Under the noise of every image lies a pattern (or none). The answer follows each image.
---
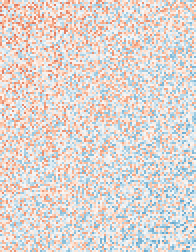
a smooth slope
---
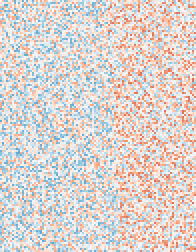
a sharp edge
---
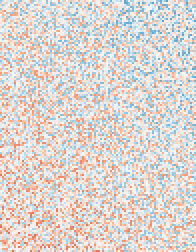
a smooth slope
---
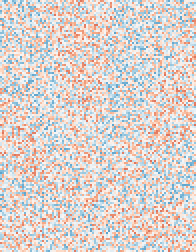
spokes from one point
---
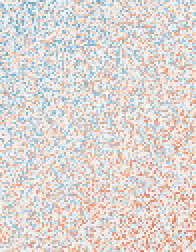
a smooth slope
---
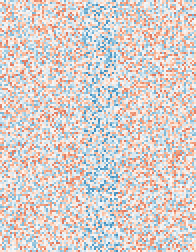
one vertical stripe
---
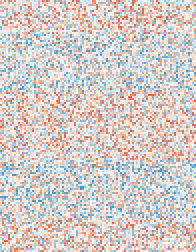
horizontal stripes
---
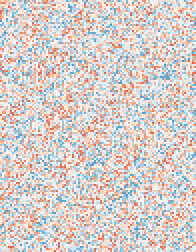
diagonal stripes
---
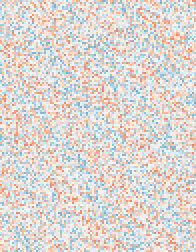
diagonal stripes
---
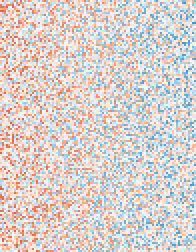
a smooth slope
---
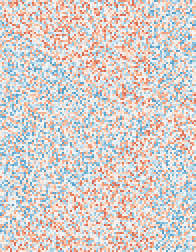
spokes from one point
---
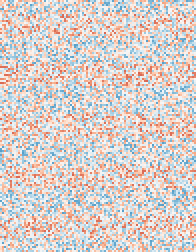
horizontal stripes
